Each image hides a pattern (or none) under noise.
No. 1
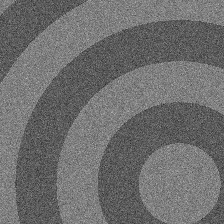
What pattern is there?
rings round one point
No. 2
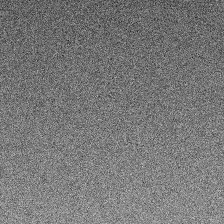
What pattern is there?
a smooth slope
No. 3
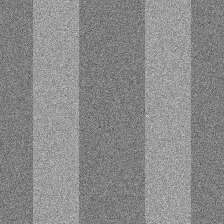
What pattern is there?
vertical stripes
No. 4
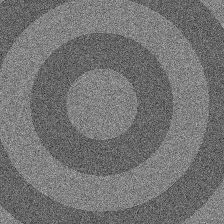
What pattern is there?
rings round one point
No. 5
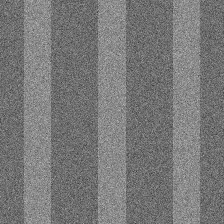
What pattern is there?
vertical stripes
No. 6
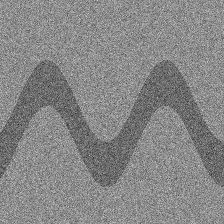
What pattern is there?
a wavy band
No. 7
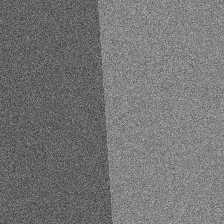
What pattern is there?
a sharp edge
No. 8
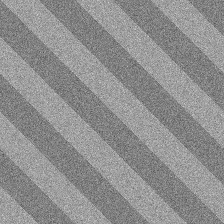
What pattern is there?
diagonal stripes
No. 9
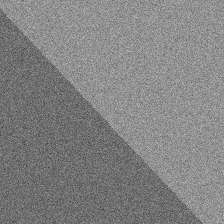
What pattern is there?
a sharp edge
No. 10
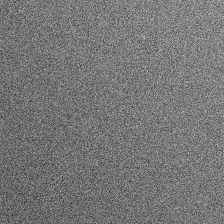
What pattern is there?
a smooth slope
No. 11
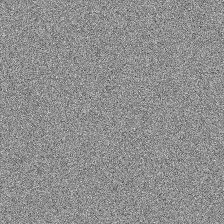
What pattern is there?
only noise
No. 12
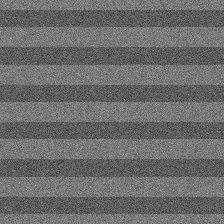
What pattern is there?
horizontal stripes
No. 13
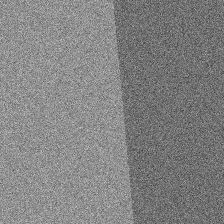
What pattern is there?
a sharp edge
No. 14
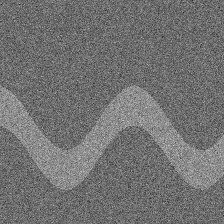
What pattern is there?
a wavy band
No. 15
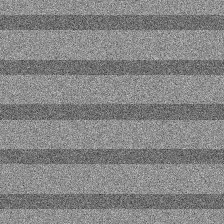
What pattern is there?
horizontal stripes
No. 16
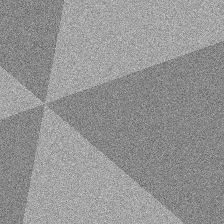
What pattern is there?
spokes from one point
